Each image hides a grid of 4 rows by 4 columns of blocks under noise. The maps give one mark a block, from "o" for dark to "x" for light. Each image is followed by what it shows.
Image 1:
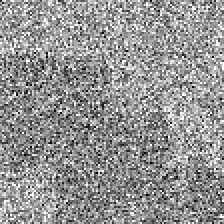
x x x x
o o x x
o o o x
x o o o
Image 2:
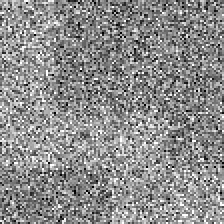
x o o o
x o o o
x x x o
o o x x
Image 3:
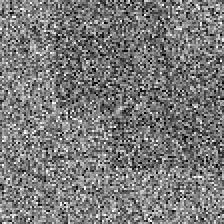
x o o x
x o o o
x x o o
x x x x
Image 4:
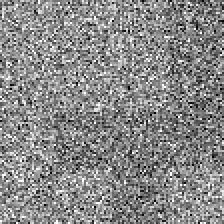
x x x o
x x x o
x o o o
x x o x
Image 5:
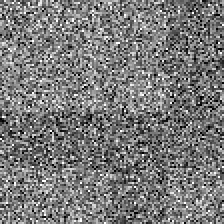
x x x o
x x x o
o o o o
x x o x
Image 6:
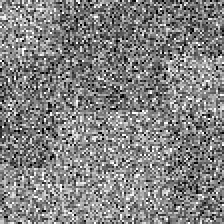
x o o o
o o o x
o x x o
x x x o
